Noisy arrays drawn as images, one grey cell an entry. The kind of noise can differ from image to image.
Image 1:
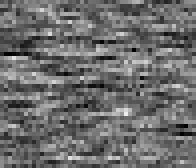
streaked along the rows
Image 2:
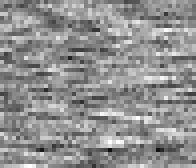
streaked along the rows
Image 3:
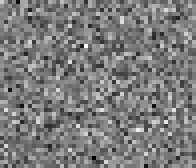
independent entries
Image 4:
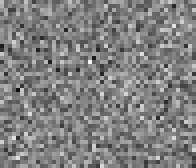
independent entries
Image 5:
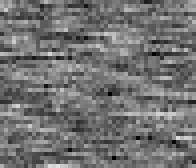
streaked along the rows
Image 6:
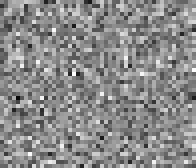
low rank plus noise
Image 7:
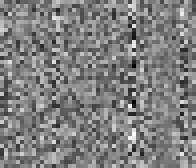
columns of uneven size
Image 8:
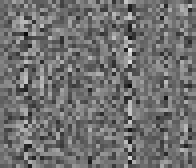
columns of uneven size
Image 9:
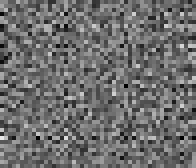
low rank plus noise
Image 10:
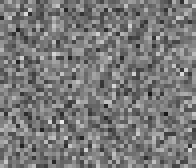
independent entries
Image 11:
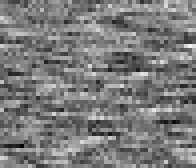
streaked along the rows
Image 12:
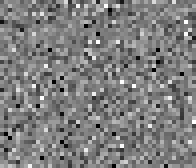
heavy tails
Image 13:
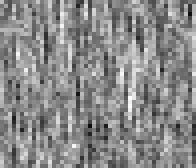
streaked along the columns
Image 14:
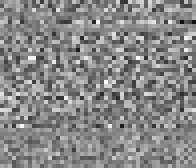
rows of uneven size
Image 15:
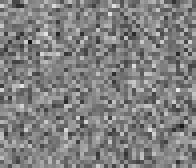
low rank plus noise
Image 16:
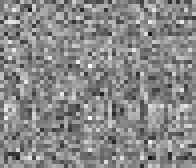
low rank plus noise
